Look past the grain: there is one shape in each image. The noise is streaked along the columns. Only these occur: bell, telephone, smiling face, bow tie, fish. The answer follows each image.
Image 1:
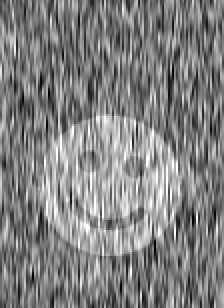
smiling face
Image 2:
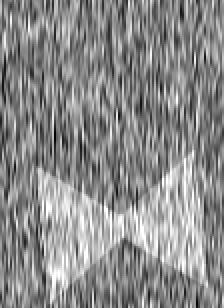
bow tie
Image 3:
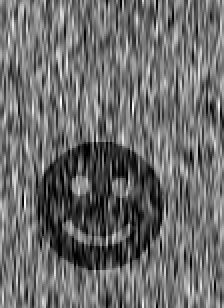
smiling face
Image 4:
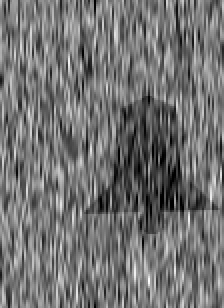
bell
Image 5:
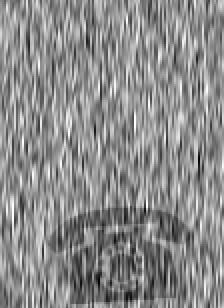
telephone
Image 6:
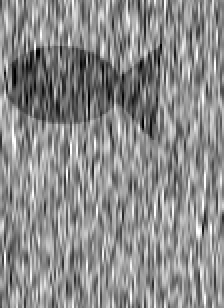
fish
